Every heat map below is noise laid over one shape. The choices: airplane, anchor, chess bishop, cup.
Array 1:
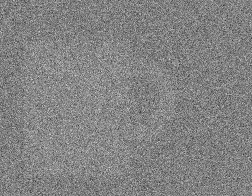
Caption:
light cup
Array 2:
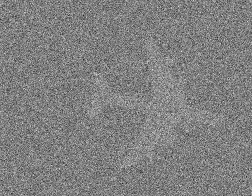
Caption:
light airplane
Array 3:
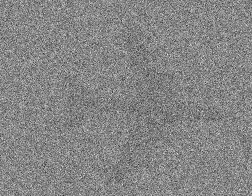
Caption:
dark airplane
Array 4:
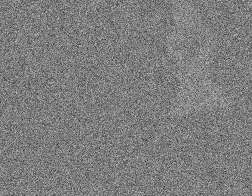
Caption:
light chess bishop
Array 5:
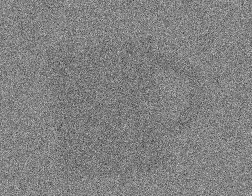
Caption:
dark cup
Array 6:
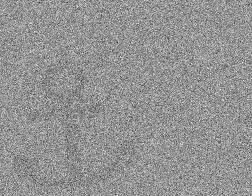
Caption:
dark anchor
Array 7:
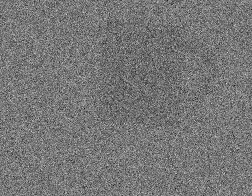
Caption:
dark cup
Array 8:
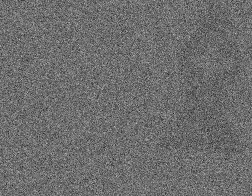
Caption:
dark chess bishop
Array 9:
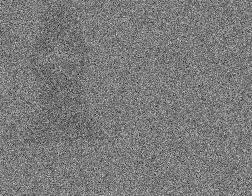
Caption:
dark chess bishop
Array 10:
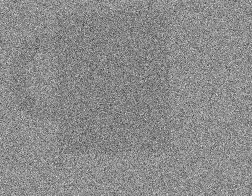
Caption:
dark cup
